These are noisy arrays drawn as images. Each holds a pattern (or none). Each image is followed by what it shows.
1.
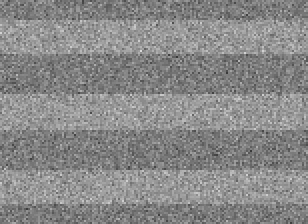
horizontal stripes
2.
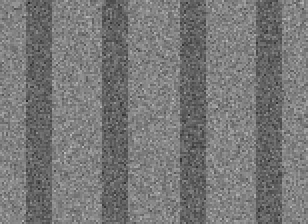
vertical stripes
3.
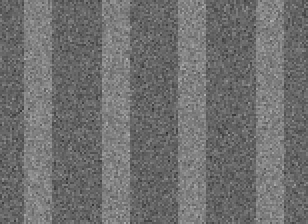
vertical stripes
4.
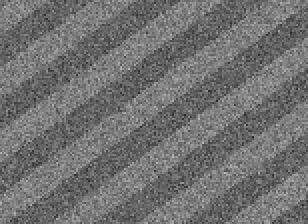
diagonal stripes
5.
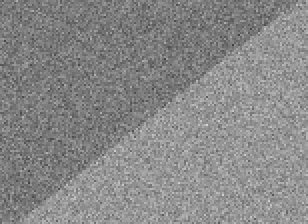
a sharp edge
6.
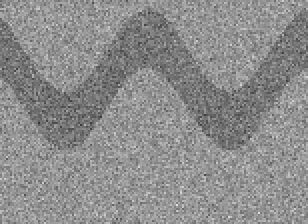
a wavy band
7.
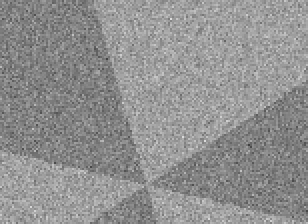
spokes from one point
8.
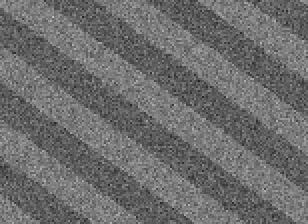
diagonal stripes
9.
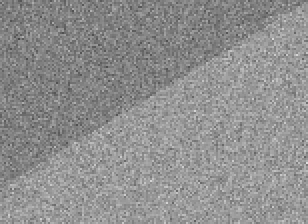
a sharp edge
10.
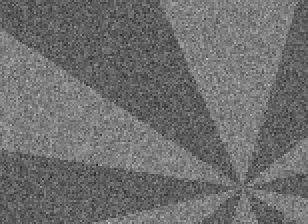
spokes from one point
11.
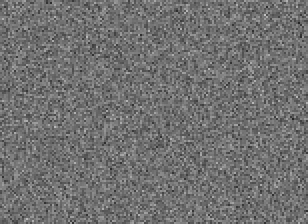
only noise
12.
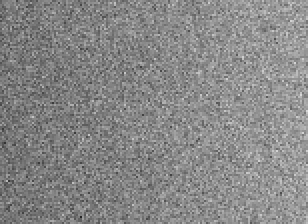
a smooth slope
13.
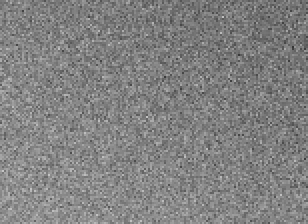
a smooth slope
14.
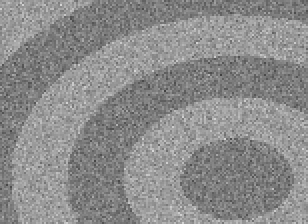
rings round one point
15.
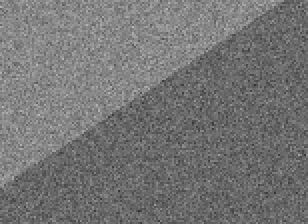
a sharp edge
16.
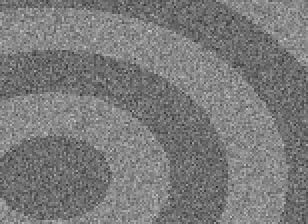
rings round one point
